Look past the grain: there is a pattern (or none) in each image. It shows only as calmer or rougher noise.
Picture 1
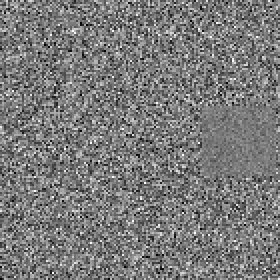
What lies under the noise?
one block
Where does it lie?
middle right
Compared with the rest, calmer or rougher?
calmer
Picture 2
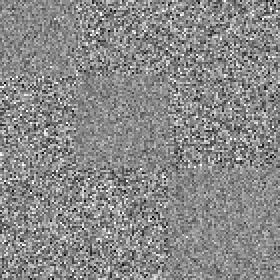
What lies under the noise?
blocks along the diagonal
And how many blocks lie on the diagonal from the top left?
3
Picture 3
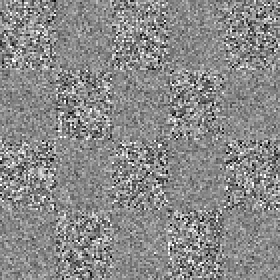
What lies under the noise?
a checkerboard
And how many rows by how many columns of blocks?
4 by 5
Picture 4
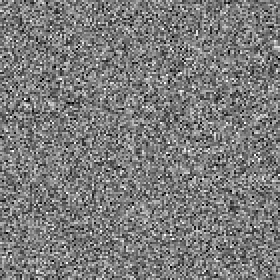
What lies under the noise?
only noise
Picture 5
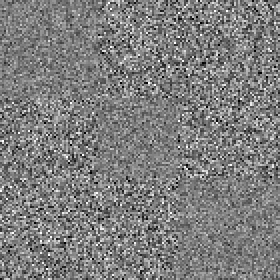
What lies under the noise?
blocks along the diagonal
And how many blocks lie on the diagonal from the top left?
3
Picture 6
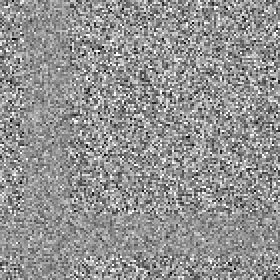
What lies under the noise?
bands of rows crossing bands of columns
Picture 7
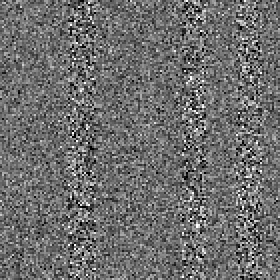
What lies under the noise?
bands of columns
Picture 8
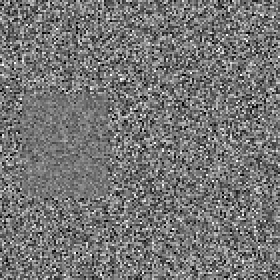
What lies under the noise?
one block
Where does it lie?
middle left
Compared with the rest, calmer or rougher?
calmer
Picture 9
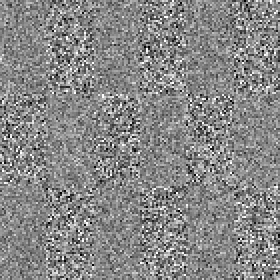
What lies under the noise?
a checkerboard
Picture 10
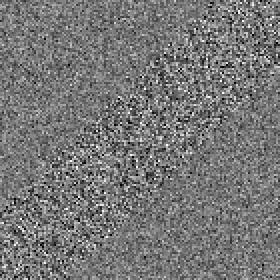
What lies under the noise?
a diagonal band
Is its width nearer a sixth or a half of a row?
a half
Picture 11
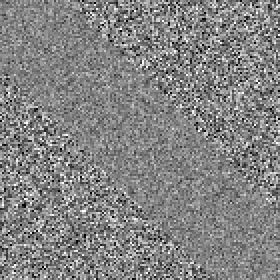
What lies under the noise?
a diagonal band
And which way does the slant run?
top left to bottom right
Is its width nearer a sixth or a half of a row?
a half
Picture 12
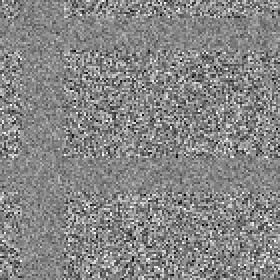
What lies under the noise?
bands of rows crossing bands of columns
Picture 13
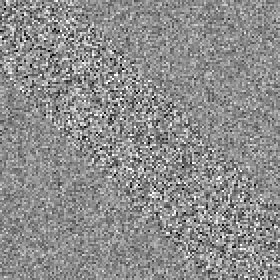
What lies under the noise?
a diagonal band
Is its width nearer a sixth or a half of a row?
a half
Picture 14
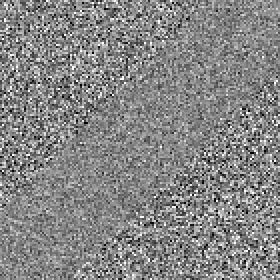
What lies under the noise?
a diagonal band
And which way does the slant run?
bottom left to top right
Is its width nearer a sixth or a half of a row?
a half
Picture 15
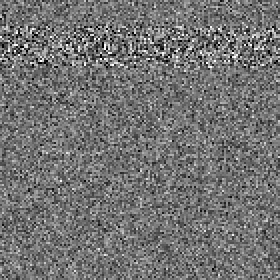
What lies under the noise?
one band of rows
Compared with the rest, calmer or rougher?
rougher
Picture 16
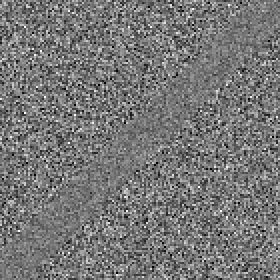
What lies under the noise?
a diagonal band
